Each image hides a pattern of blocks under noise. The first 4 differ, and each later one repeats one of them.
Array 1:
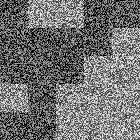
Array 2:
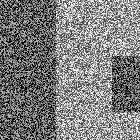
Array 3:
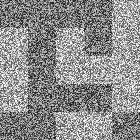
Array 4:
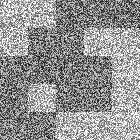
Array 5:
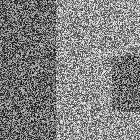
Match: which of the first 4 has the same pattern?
2
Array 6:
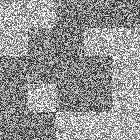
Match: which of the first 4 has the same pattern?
4
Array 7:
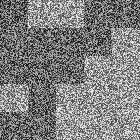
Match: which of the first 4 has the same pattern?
1
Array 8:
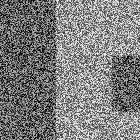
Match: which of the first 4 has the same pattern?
2
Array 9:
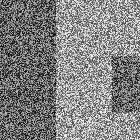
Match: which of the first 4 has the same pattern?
2
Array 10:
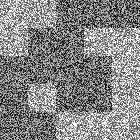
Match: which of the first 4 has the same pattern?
4
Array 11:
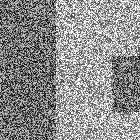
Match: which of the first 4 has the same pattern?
2
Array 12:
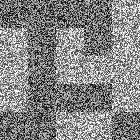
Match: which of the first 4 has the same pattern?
3
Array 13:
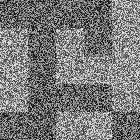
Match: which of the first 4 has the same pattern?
3
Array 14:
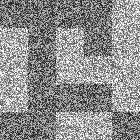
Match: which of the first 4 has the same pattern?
3
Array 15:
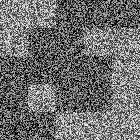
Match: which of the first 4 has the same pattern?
4
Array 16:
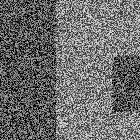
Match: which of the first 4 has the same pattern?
2
